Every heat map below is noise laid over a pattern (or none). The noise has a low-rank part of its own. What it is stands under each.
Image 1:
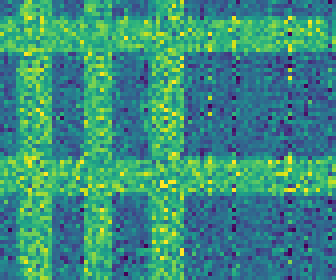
bands of rows crossing bands of columns
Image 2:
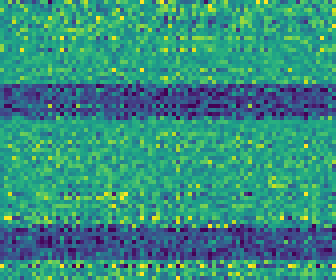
bands of rows
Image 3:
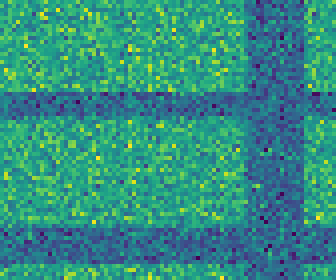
bands of rows crossing bands of columns
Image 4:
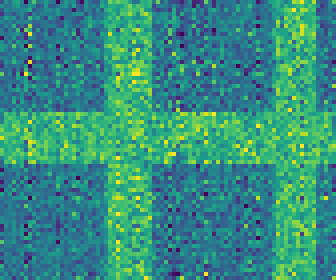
bands of rows crossing bands of columns
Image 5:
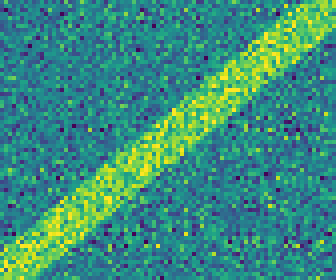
a diagonal band
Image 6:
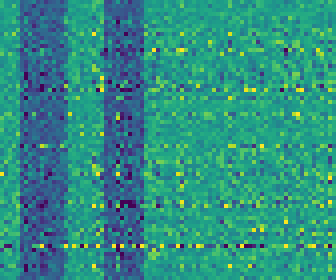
bands of columns
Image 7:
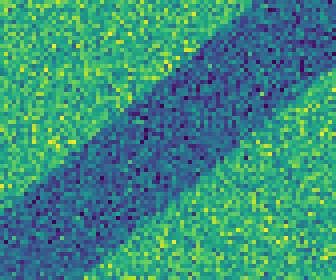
a diagonal band
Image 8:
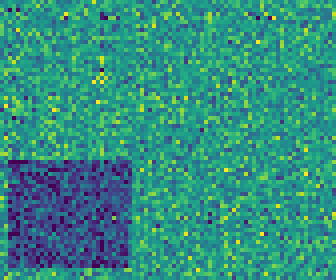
one block
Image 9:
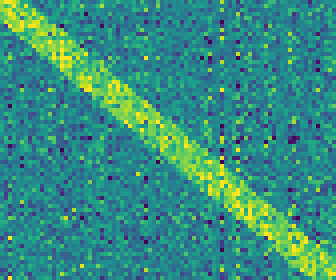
a diagonal band
